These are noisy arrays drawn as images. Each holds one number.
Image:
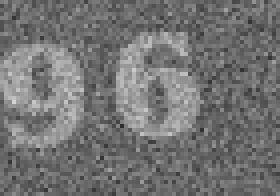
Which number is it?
96
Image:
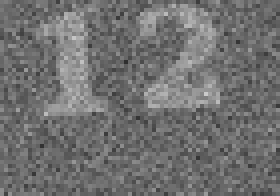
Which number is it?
12
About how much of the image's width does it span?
two thirds
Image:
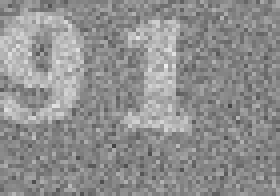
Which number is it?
91
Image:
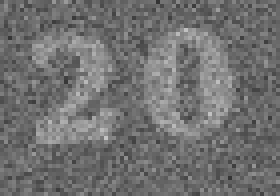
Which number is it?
20
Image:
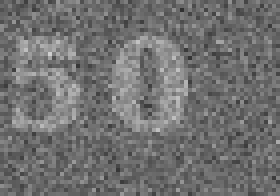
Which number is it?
50
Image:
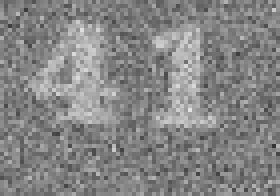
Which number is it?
41
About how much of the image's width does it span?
two thirds
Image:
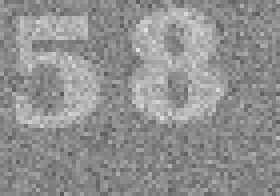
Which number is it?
58
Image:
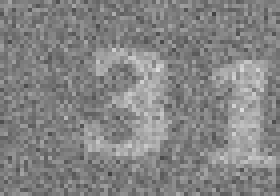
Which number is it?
31
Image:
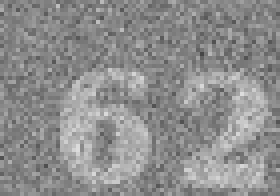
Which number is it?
62
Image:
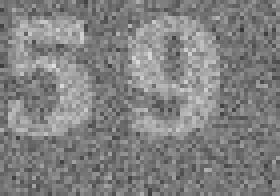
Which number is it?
59
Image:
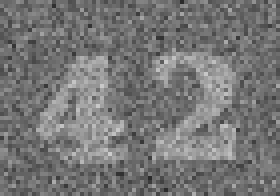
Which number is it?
42
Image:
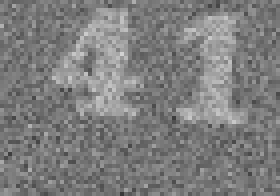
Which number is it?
41
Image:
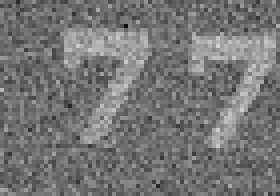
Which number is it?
77
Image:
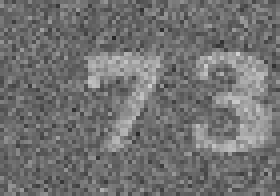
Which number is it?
73
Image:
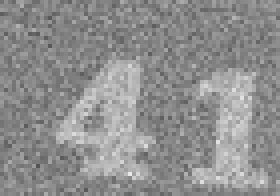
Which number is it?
41
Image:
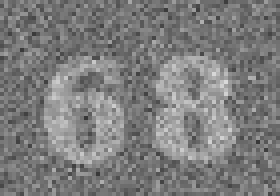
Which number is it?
68
